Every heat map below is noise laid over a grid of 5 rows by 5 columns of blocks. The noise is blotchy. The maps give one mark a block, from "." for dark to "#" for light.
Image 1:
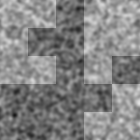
##.##
#..##
##.#.
....#
...##
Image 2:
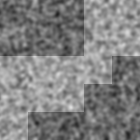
...##
...##
####.
###..
#....
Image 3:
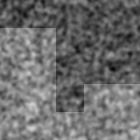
.....
##...
##...
##.##
#####
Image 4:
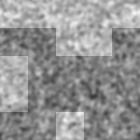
#####
..##.
#....
#....
..#..
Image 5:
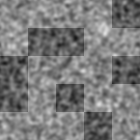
####.
#..##
.###.
.#.##
###.#
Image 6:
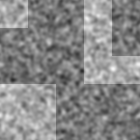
#..#.
...#.
...##
##...
##...
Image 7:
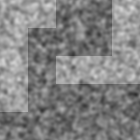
##..#
#...#
#.###
#....
.....
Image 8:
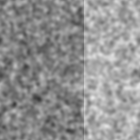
...##
...##
...##
...##
...##
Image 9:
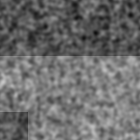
.....
.....
#####
#####
.####
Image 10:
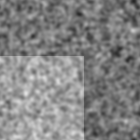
.....
.....
###..
###..
###..
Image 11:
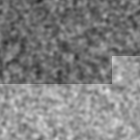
.....
.....
....#
#####
#####
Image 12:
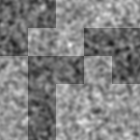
..###
.##..
#..#.
#.###
#.###
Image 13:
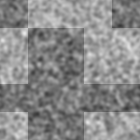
.###.
#..##
#..##
.....
#..##
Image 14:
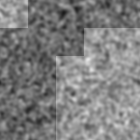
#....
...##
..###
..###
..###
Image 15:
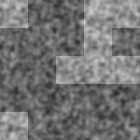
#..##
...#.
..###
.....
#....
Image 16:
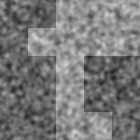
..###
.####
..#..
..#..
..##.
